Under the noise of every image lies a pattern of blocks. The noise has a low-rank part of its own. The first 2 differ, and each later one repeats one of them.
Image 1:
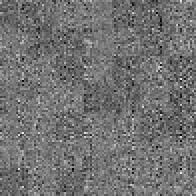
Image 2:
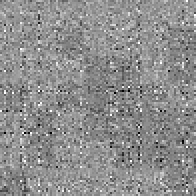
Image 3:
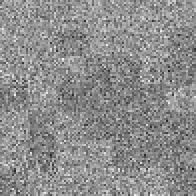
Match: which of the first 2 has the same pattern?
2
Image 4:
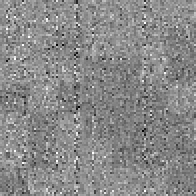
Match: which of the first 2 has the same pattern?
2
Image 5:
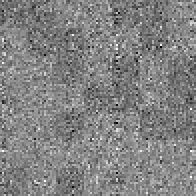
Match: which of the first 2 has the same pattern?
1
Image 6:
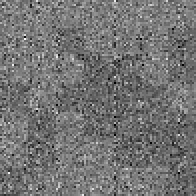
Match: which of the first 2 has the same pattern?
2
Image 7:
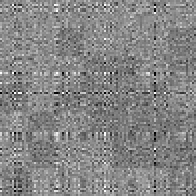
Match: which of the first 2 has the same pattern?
2
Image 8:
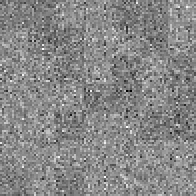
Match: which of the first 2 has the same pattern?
1
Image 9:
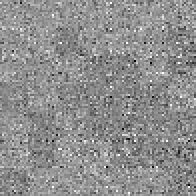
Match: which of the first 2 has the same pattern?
2
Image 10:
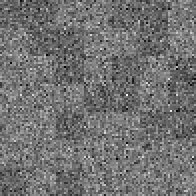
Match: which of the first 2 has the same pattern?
1
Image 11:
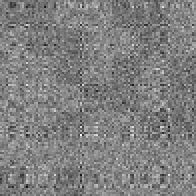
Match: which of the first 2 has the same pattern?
1
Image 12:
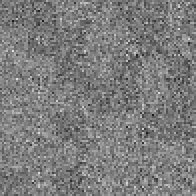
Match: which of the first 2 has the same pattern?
1
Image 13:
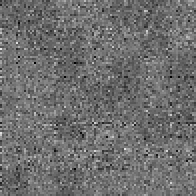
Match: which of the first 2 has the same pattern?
1
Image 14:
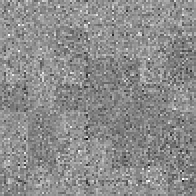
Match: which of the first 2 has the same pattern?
2
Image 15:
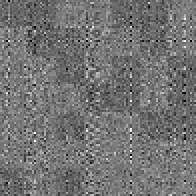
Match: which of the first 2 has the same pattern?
1
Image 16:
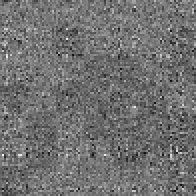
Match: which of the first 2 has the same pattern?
2
